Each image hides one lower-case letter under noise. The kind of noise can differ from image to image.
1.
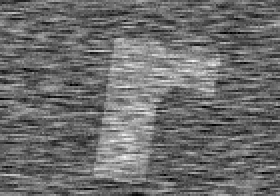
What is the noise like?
streaked along the rows
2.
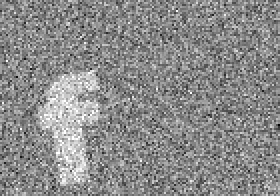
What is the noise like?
independent entries
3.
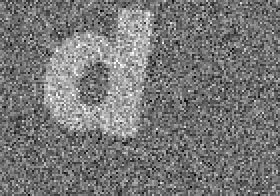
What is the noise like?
independent entries
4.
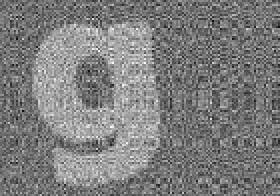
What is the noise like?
low rank plus noise
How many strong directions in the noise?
one
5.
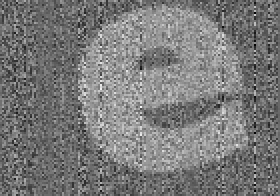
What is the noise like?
columns of uneven size
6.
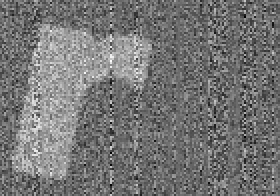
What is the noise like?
columns of uneven size
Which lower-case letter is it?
r
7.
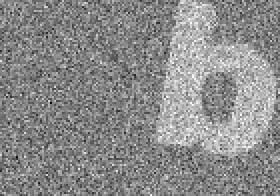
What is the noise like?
independent entries
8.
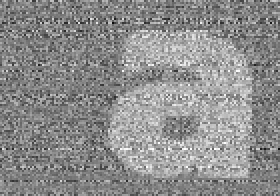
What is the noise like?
rows of uneven size
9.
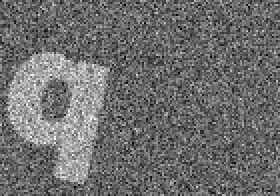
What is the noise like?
independent entries
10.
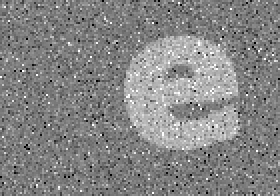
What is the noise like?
heavy tails
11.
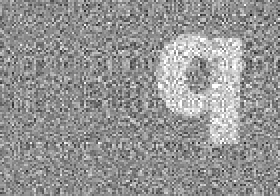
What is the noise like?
low rank plus noise
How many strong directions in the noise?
three or four
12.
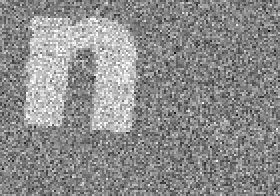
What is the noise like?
independent entries
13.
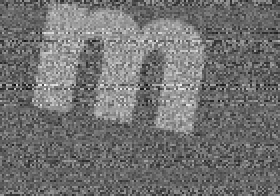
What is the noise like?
rows of uneven size
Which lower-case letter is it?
m
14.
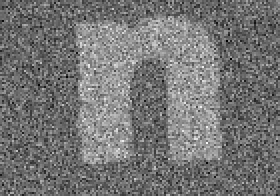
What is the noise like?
independent entries
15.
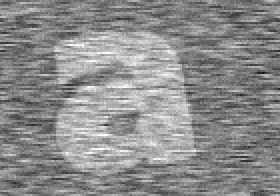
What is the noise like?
streaked along the rows
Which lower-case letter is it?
a
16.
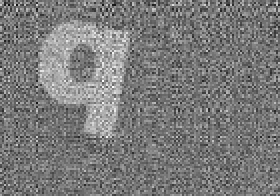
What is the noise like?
low rank plus noise
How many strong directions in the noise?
two
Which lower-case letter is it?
q
